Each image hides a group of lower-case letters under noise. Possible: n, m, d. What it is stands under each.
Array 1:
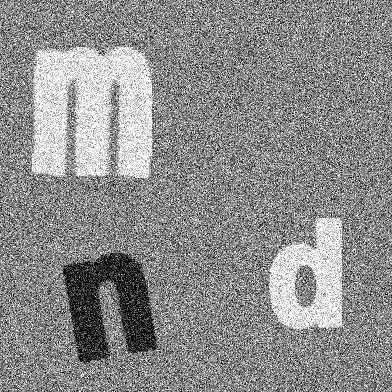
top left: light m; bottom left: dark n; bottom right: light d
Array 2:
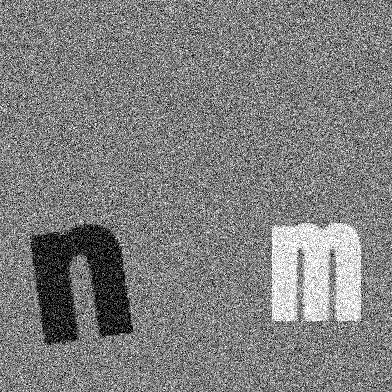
bottom left: dark n; bottom right: light m
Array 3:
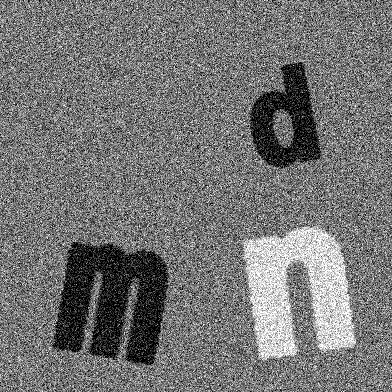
top right: dark d; bottom left: dark m; bottom right: light n
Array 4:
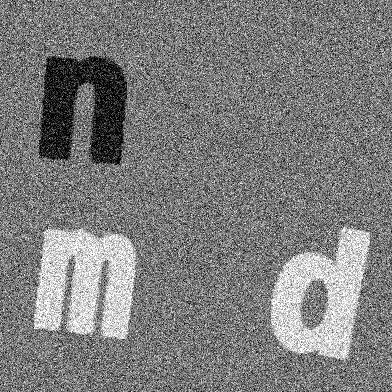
top left: dark n; bottom left: light m; bottom right: light d
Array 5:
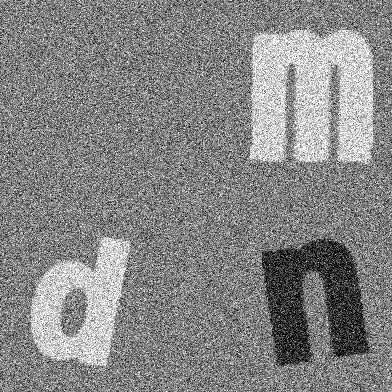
top right: light m; bottom left: light d; bottom right: dark n
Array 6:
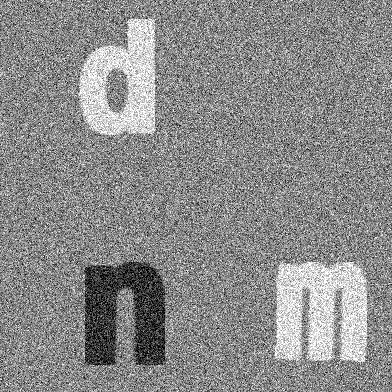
top left: light d; bottom left: dark n; bottom right: light m
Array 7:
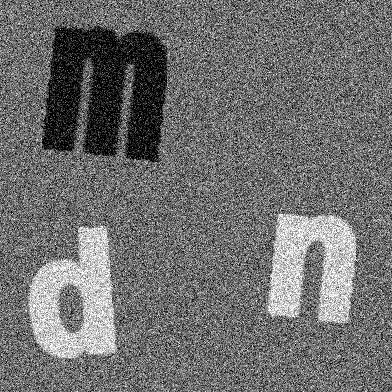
top left: dark m; bottom left: light d; bottom right: light n
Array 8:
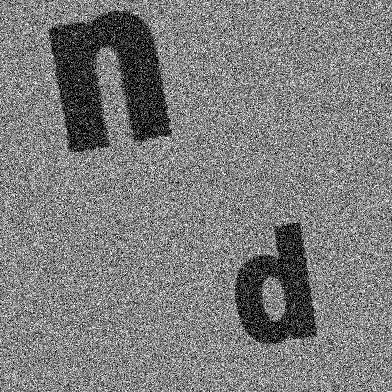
top left: dark n; bottom right: dark d
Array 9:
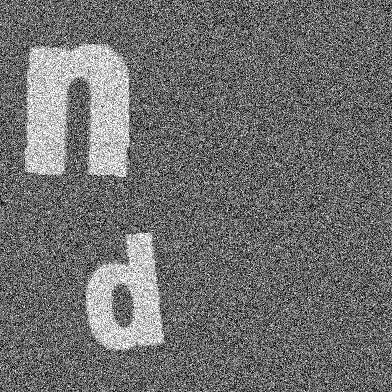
top left: light n; bottom left: light d
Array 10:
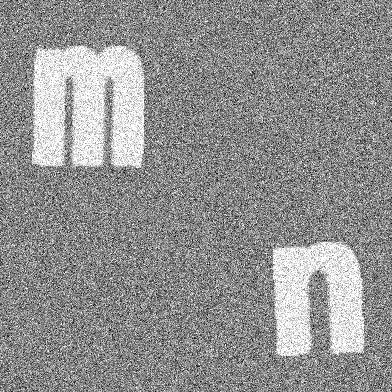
top left: light m; bottom right: light n
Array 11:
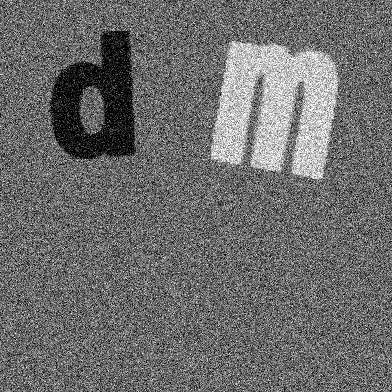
top left: dark d; top right: light m
